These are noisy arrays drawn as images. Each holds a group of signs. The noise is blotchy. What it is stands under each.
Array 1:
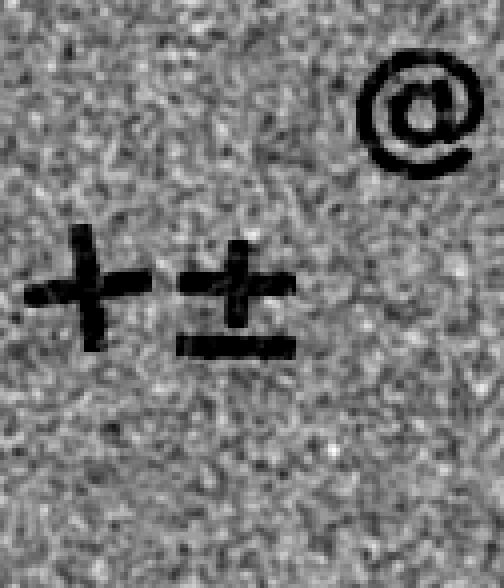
top right: at sign; middle left: plus sign; centre: plus-minus sign
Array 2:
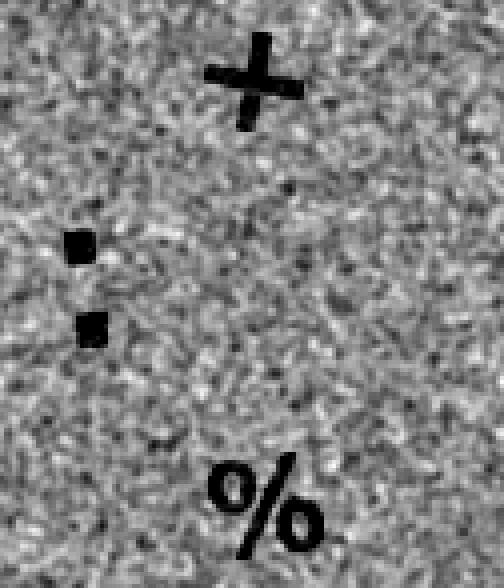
top middle: plus sign; middle left: colon; bottom middle: percent sign
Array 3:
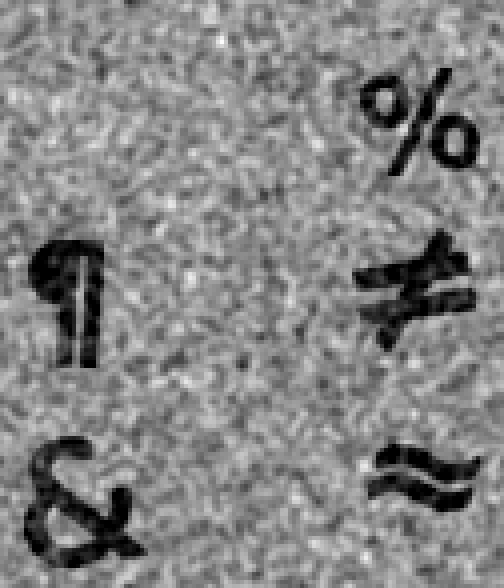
top right: percent sign; middle left: pilcrow; middle right: not-equal sign; bottom left: ampersand; bottom right: approximately sign
